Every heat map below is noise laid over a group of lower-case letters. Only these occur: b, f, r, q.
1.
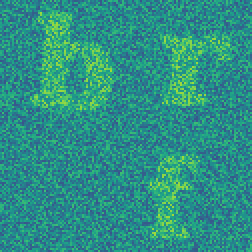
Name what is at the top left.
b
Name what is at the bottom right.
f
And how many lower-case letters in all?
3
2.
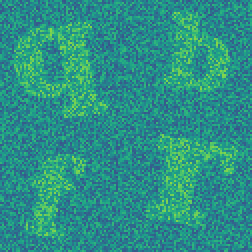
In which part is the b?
top right
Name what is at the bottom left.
f
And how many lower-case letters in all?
4
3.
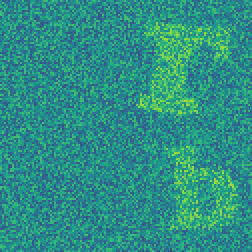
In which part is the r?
top right
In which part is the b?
bottom right
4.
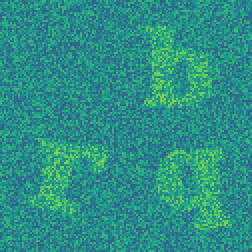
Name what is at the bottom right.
q
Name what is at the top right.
b
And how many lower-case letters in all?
3
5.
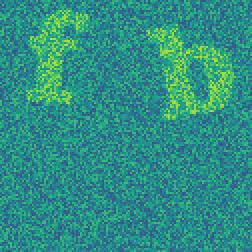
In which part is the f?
top left
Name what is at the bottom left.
nothing
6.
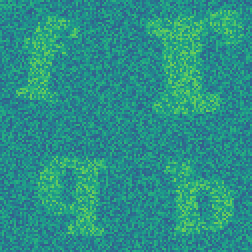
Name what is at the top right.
r
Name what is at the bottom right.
b
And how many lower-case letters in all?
4
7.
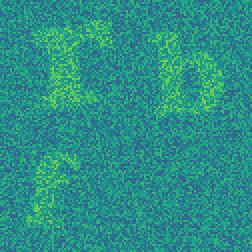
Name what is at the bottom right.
nothing
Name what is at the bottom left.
f
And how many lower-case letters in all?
3
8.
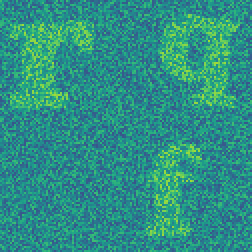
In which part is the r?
top left
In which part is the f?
bottom right
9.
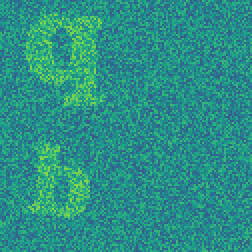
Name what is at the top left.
q
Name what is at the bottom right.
nothing
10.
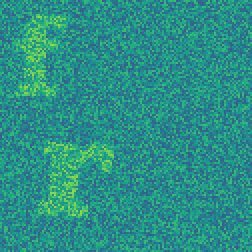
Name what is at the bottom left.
r
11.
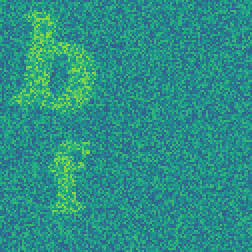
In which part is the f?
bottom left
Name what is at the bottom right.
nothing
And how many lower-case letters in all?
2
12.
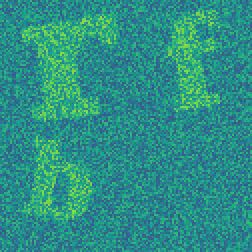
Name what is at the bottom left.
b
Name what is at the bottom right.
nothing
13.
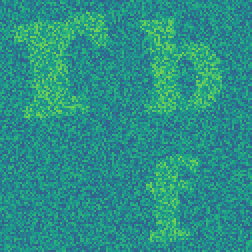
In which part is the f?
bottom right
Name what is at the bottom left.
nothing
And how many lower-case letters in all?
3
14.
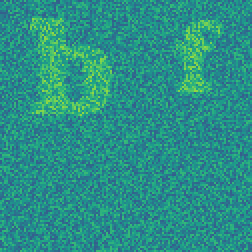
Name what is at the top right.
f
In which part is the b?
top left
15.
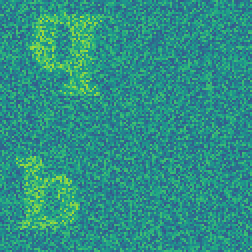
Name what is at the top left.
q
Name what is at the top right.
nothing
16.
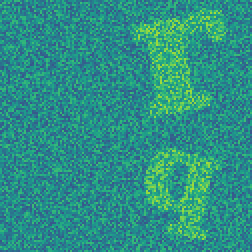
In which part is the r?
top right
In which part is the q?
bottom right
